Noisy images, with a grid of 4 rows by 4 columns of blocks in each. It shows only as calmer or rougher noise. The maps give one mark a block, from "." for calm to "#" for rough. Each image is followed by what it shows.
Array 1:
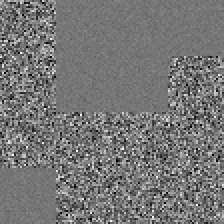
# . . .
# . . #
# # # #
. # # #
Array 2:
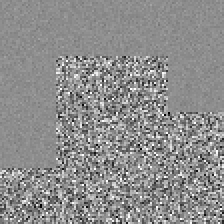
. . . .
. # # .
. # # #
# # # #
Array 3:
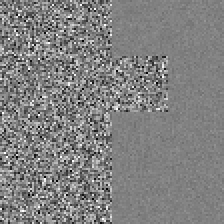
# # . .
# # # .
# # . .
# # . .
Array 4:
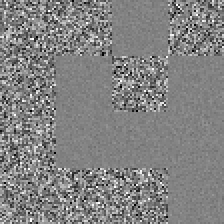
# # . #
# . # .
# . . .
# # # .
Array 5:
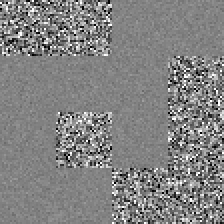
# # . .
. . . #
. # . #
. . # #
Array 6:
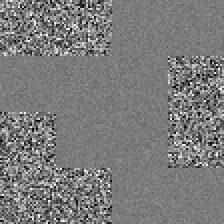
# # . .
. . . #
# . . #
# # . .
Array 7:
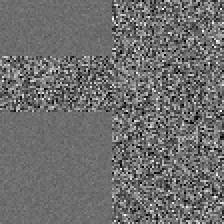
. . # #
# # # #
. . # #
. . # #
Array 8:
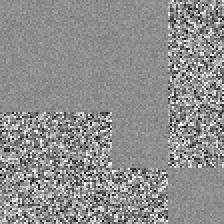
. . . #
. . . #
# # . #
# # # .
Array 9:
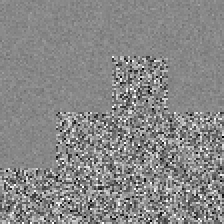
. . . .
. . # .
. # # #
# # # #
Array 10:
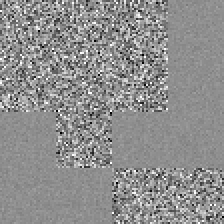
# # # .
# # # .
. # . .
. . # #
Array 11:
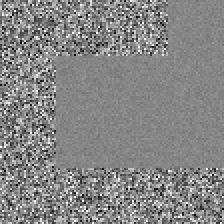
# # # .
# . . .
# . . .
# # # #
